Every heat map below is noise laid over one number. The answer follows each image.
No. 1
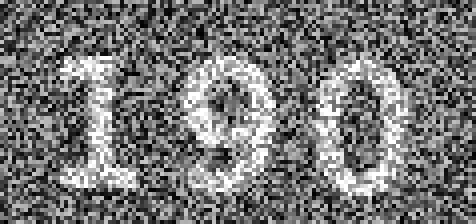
190
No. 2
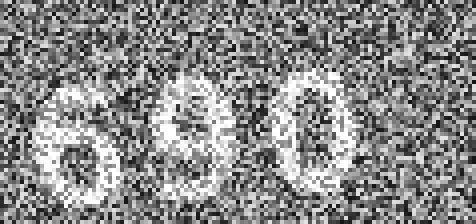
690
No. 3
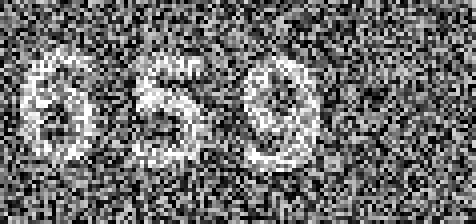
659
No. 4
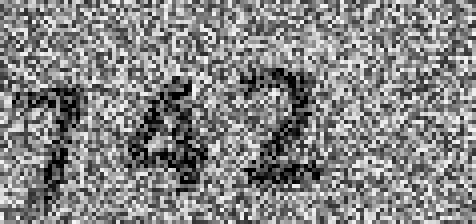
742
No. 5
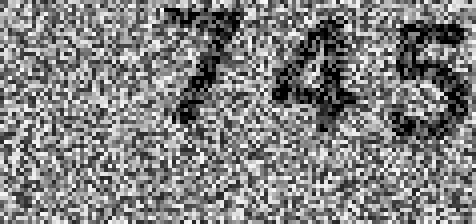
745
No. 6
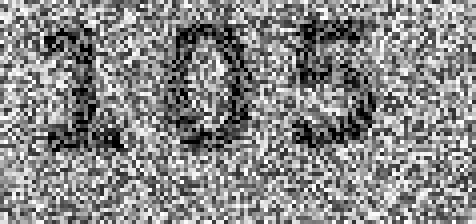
105
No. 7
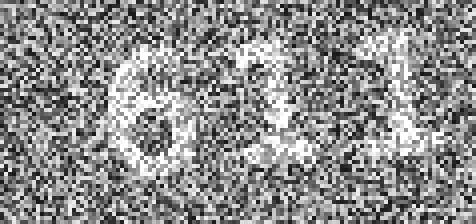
611
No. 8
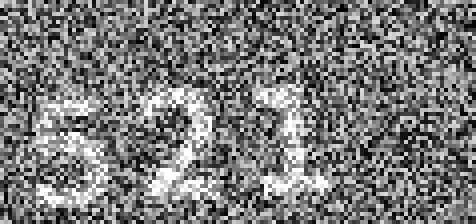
521
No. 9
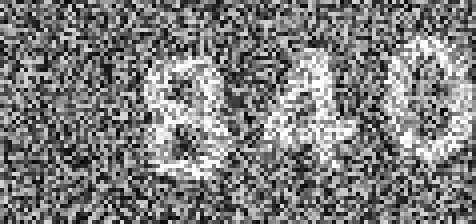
840
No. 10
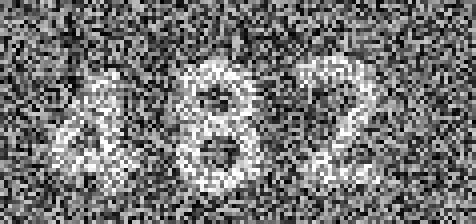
482
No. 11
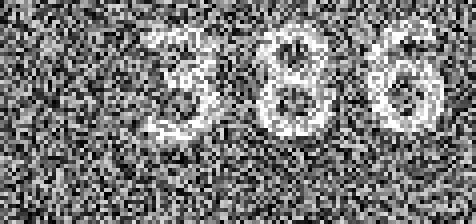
386
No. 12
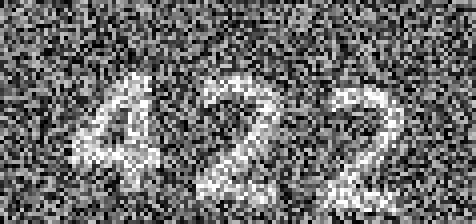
422
